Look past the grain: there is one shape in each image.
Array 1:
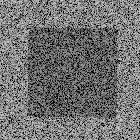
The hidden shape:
square
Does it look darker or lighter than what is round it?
darker
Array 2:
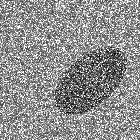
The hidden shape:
ellipse
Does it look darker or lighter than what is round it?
darker
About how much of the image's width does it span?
half
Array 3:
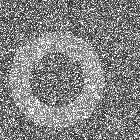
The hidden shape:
ring
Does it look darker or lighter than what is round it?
lighter
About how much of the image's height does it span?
two thirds
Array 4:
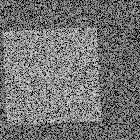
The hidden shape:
square
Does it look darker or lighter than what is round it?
lighter
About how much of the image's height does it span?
two thirds
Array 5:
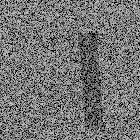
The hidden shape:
bar
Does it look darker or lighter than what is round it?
darker
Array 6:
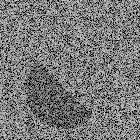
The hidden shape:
half disc
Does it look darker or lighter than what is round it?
darker
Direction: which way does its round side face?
down and left
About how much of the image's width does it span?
half
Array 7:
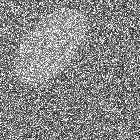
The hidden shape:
ellipse
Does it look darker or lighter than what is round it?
lighter
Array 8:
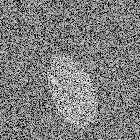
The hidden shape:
ellipse
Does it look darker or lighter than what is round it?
lighter
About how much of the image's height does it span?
half
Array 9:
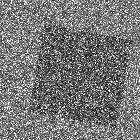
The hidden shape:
square
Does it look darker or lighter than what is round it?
darker
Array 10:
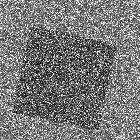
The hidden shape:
square
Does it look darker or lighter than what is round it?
darker
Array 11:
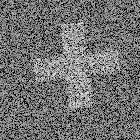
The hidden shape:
cross
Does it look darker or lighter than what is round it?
lighter
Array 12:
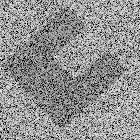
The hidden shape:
square with a notch
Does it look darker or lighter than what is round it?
darker
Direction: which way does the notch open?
up and right
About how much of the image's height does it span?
nearly all
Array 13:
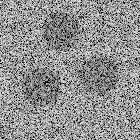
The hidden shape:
three dots
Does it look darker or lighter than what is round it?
darker
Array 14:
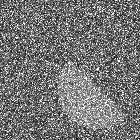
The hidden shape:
half disc
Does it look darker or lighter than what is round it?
lighter
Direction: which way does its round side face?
down and left
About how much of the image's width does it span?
half
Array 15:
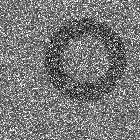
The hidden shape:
ring
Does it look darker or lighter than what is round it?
darker
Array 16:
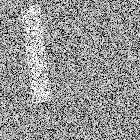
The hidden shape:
bar
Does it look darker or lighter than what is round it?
lighter
